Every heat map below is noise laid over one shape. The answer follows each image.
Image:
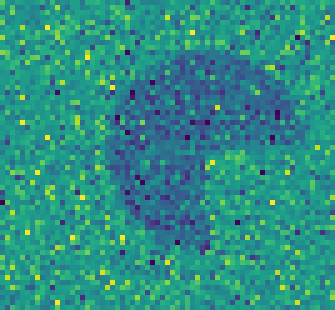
disc with a wedge cut out
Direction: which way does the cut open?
down and right
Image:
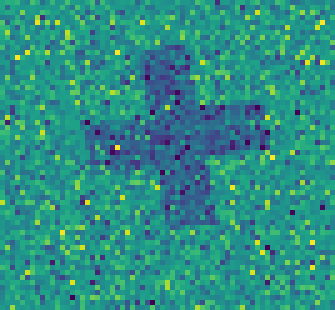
cross
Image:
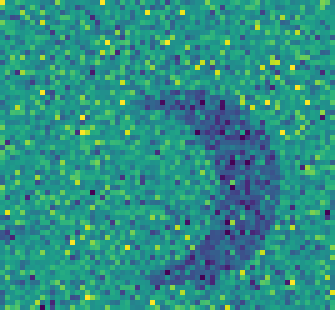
crescent
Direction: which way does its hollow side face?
left
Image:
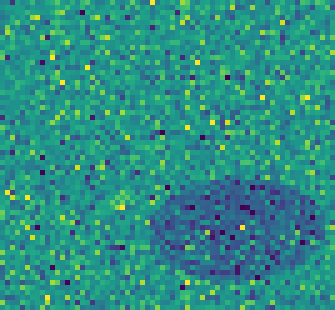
ellipse
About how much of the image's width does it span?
half
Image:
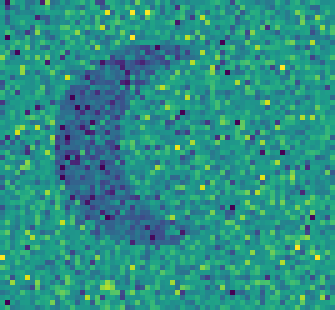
crescent
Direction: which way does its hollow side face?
right
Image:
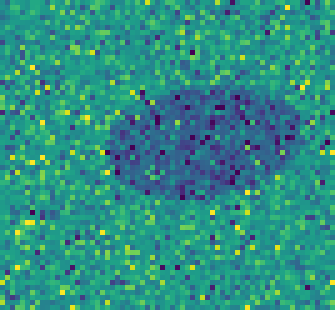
ellipse
